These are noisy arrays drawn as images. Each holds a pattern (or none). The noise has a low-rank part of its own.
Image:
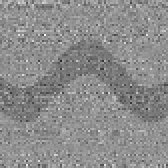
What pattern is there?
a wavy band
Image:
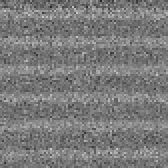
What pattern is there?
horizontal stripes
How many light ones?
6
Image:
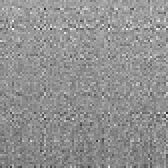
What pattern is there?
a smooth slope
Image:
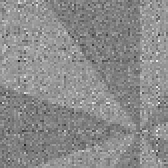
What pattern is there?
spokes from one point
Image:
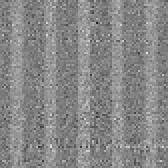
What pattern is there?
vertical stripes
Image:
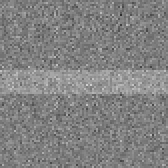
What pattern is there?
one horizontal stripe
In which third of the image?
middle
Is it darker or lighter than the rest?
lighter
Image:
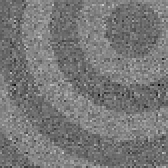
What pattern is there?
rings round one point
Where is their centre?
top right
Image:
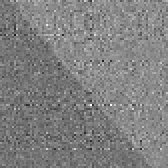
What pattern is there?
a sharp edge
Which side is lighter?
top right
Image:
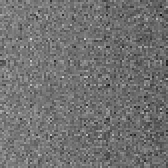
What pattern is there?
a smooth slope
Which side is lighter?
left
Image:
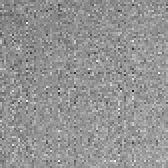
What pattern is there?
a smooth slope
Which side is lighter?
bottom right
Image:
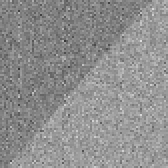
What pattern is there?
a sharp edge
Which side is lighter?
bottom right
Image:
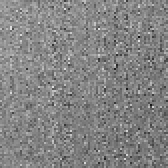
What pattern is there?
a smooth slope
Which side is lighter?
top left
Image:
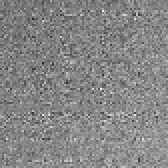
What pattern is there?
a smooth slope
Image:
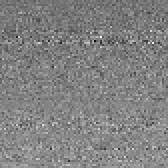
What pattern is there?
a smooth slope
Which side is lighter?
bottom
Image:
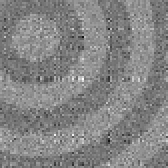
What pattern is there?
rings round one point
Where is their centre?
top left
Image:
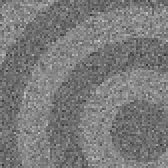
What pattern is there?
rings round one point
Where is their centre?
bottom right
